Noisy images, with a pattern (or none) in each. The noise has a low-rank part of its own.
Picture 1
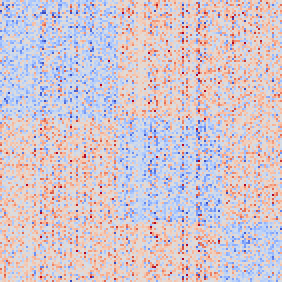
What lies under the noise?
blocks along the diagonal
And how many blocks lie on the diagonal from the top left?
3
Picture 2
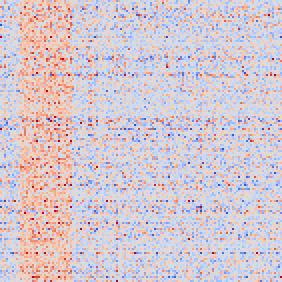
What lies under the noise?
one band of columns
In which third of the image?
left
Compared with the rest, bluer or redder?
redder
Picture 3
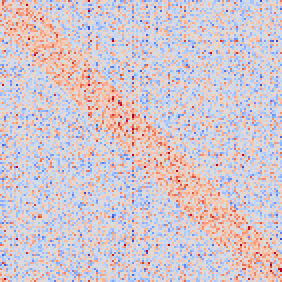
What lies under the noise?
a diagonal band
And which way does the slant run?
top left to bottom right
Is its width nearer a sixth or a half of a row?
a sixth
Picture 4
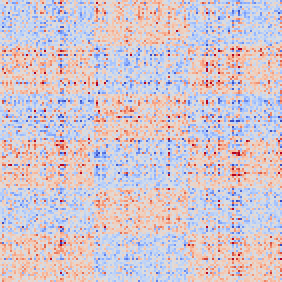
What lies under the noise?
a checkerboard
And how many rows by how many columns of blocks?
6 by 3
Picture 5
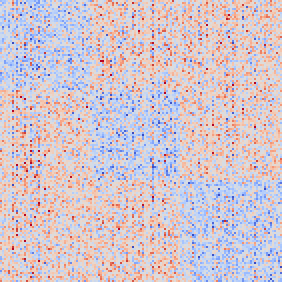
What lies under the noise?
blocks along the diagonal
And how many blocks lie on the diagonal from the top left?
3
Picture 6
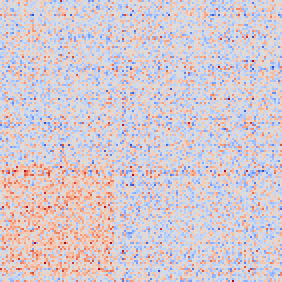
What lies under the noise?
one block
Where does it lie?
bottom left
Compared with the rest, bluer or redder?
redder
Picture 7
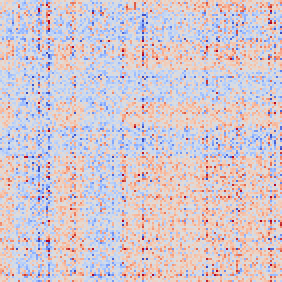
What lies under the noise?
bands of rows crossing bands of columns
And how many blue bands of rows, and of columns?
3 and 2
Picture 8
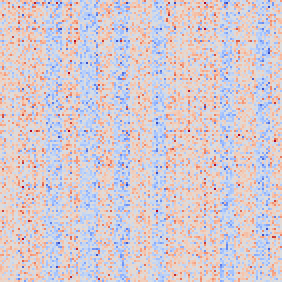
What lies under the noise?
bands of columns
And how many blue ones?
6
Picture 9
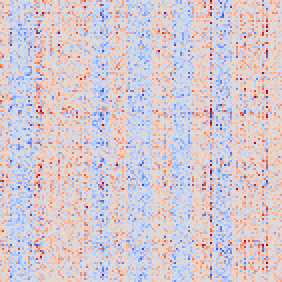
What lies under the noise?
bands of columns
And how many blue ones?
5
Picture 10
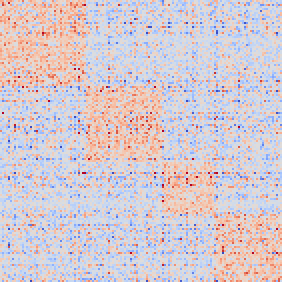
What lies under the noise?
blocks along the diagonal
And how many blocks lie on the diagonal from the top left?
4
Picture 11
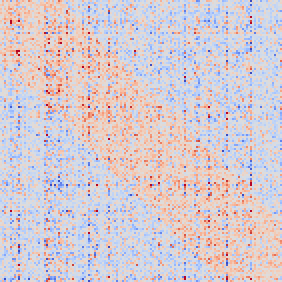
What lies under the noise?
a diagonal band
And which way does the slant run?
top left to bottom right
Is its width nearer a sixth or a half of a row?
a half
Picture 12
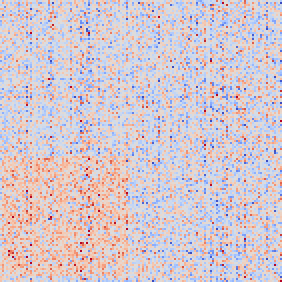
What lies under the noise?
one block
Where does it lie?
bottom left
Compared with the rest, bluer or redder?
redder
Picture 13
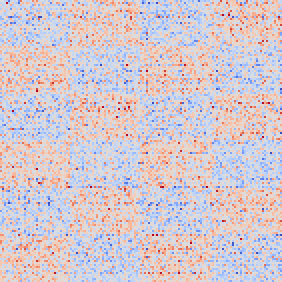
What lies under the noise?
a checkerboard
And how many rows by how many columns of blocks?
6 by 4
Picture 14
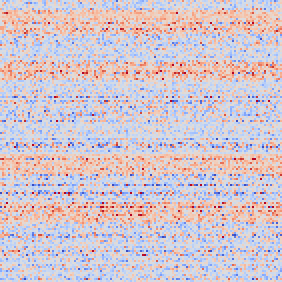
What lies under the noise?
bands of rows
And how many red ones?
4
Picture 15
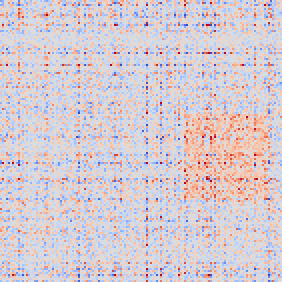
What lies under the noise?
one block
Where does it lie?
middle right
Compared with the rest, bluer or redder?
redder
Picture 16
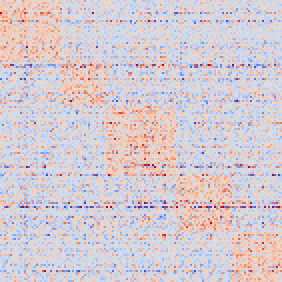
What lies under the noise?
blocks along the diagonal
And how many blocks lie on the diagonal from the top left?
5
